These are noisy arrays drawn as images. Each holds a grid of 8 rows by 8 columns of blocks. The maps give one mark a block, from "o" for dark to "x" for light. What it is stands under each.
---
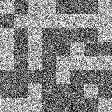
xoxxooox
oxxxxxxx
xoxoooox
xoxooxoo
xoxoxxxx
ooooxooo
ooxoooxo
xxxoooox
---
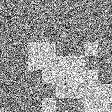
oooooooo
oooooooo
oooooooo
ooxxooxo
ooxxxxoo
oooxxxxo
ooooxxxx
oooxooxx
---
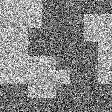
xxxooooo
xxxoooxx
xxooooxx
xxooooox
xxxxooox
xxxxxoox
ooxxoooo
oooooooo
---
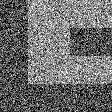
ooxxxxxx
ooxxxxxx
ooxxxooo
ooxxxooo
ooxxxxxx
ooxxxxxx
oooooooo
oooooooo
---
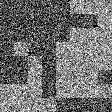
oooooxxx
ooooooox
oooooxxx
oxooxxxx
ooxoxxxx
ooxoxxxo
xxxoxxxx
xxxxoooo
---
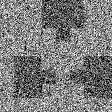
xxxoooxx
xxxoooxx
xxxxoxxx
xxxxxxxx
xooxxxoo
xoooxooo
xooxxxoo
xxxxxxxx
